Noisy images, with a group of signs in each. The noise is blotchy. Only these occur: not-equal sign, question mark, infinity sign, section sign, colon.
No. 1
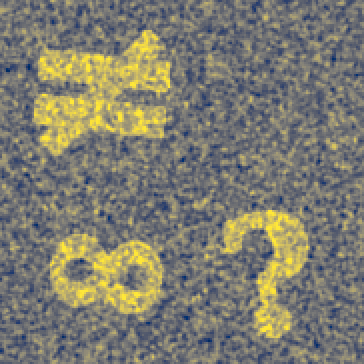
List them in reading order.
top left: not-equal sign; bottom left: infinity sign; bottom right: question mark
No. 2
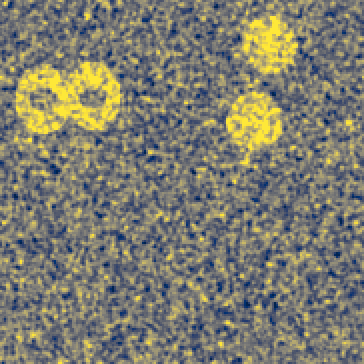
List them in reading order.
top left: infinity sign; top right: colon
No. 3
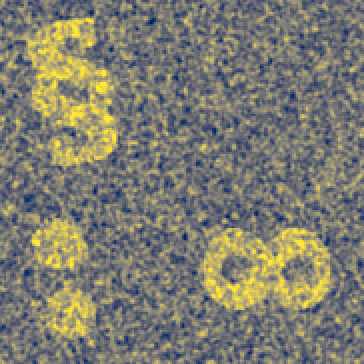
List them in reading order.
top left: section sign; bottom left: colon; bottom right: infinity sign
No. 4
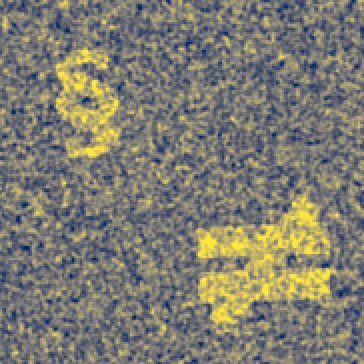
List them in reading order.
top left: section sign; bottom right: not-equal sign
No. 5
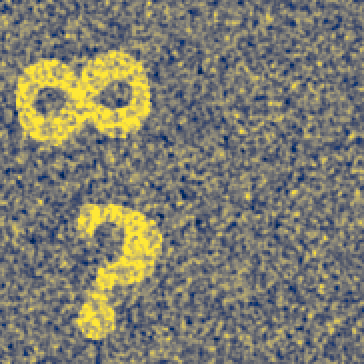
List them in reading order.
top left: infinity sign; bottom left: question mark
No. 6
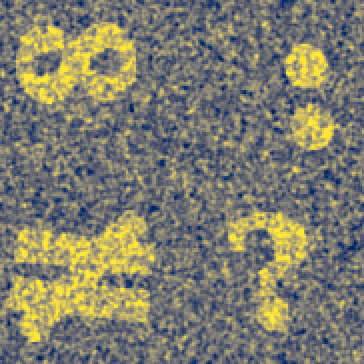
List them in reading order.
top left: infinity sign; top right: colon; bottom left: not-equal sign; bottom right: question mark
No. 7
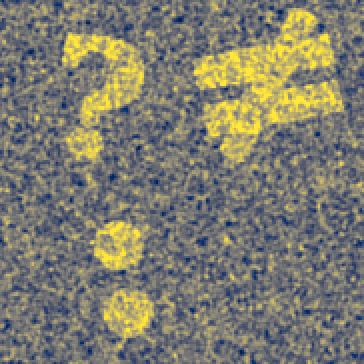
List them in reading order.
top left: question mark; top right: not-equal sign; bottom left: colon
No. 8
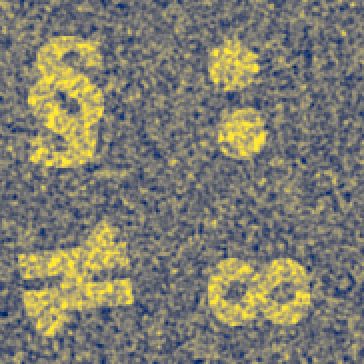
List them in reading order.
top left: section sign; top right: colon; bottom left: not-equal sign; bottom right: infinity sign
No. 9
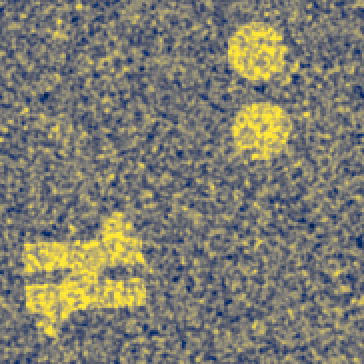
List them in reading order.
top right: colon; bottom left: not-equal sign
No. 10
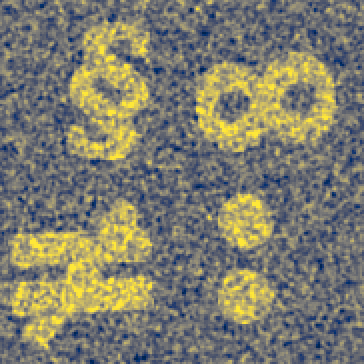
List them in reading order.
top left: section sign; top right: infinity sign; bottom left: not-equal sign; bottom right: colon
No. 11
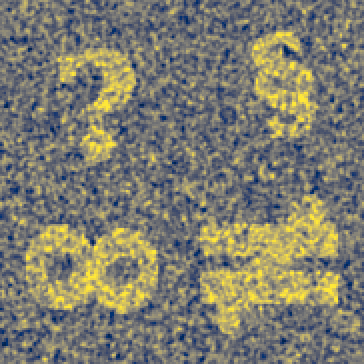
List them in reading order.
top left: question mark; top right: section sign; bottom left: infinity sign; bottom right: not-equal sign
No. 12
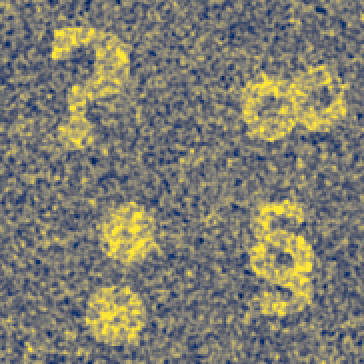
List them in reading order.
top left: question mark; top right: infinity sign; bottom left: colon; bottom right: section sign
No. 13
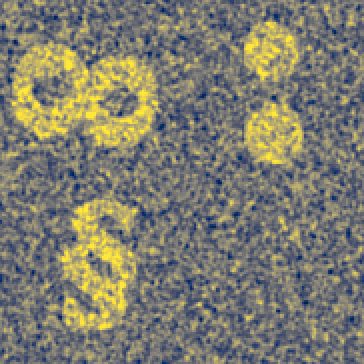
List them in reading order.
top left: infinity sign; top right: colon; bottom left: section sign
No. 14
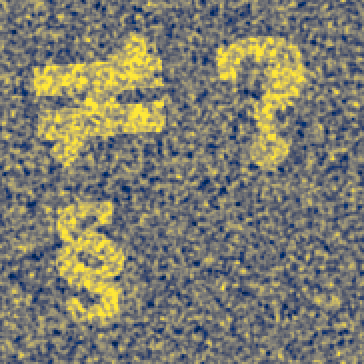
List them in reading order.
top left: not-equal sign; top right: question mark; bottom left: section sign
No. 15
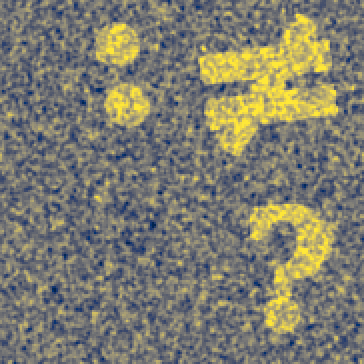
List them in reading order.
top left: colon; top right: not-equal sign; bottom right: question mark
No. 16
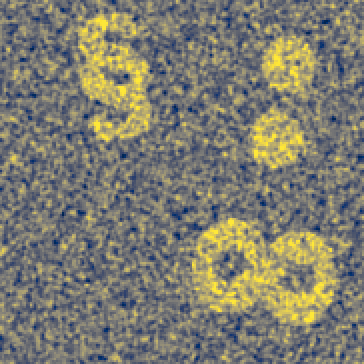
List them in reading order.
top left: section sign; top right: colon; bottom right: infinity sign
